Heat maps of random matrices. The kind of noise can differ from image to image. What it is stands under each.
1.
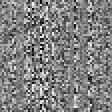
columns of uneven size
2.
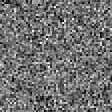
independent entries
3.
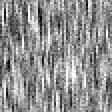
streaked along the columns
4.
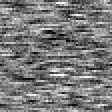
streaked along the rows
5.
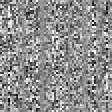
columns of uneven size
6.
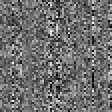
columns of uneven size
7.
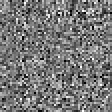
low rank plus noise
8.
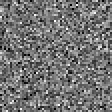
independent entries
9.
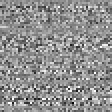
rows of uneven size
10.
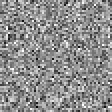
low rank plus noise
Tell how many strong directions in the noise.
three or four
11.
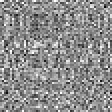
low rank plus noise
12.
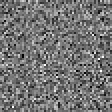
low rank plus noise
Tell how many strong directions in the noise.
five to eight
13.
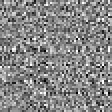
low rank plus noise
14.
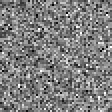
independent entries
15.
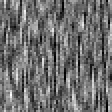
streaked along the columns
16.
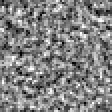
blotchy
